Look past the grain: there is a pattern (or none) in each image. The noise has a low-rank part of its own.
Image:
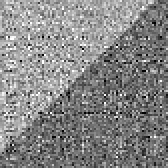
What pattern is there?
a sharp edge
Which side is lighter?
top left
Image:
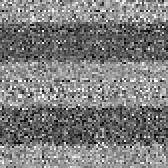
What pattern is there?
horizontal stripes
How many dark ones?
2
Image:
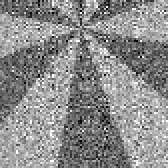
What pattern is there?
spokes from one point
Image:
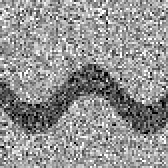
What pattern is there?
a wavy band
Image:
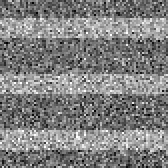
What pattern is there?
horizontal stripes
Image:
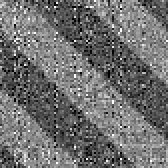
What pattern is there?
diagonal stripes
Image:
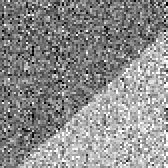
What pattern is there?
a sharp edge
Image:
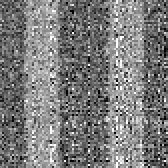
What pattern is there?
vertical stripes
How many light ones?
2
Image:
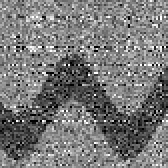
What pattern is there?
a wavy band
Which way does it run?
left to right
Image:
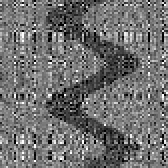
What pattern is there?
a wavy band
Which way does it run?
top to bottom
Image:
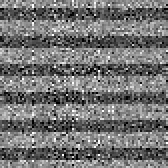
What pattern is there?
horizontal stripes
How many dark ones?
6
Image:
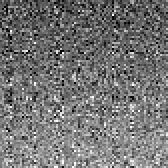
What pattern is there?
a smooth slope
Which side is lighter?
bottom
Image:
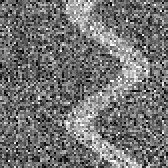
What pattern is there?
a wavy band
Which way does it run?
top to bottom
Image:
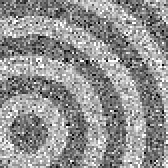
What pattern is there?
rings round one point
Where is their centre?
bottom left
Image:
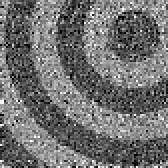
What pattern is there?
rings round one point
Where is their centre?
top right
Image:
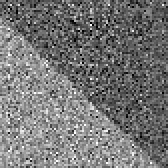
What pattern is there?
a sharp edge
